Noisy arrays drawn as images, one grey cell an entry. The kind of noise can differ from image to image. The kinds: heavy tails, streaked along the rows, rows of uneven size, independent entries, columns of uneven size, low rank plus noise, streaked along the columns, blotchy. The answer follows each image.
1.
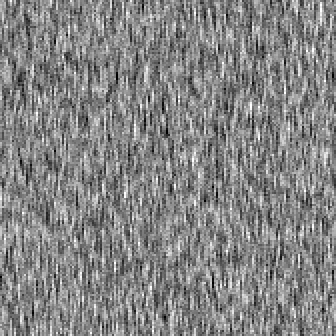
streaked along the columns
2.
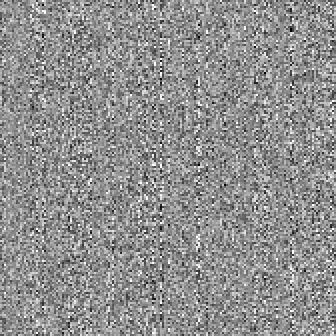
columns of uneven size
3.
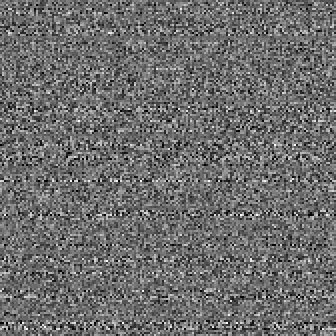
rows of uneven size
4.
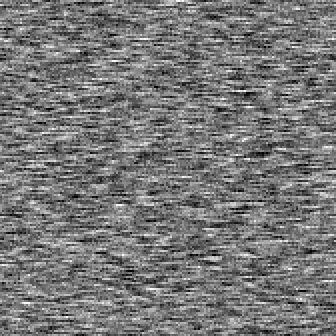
streaked along the rows
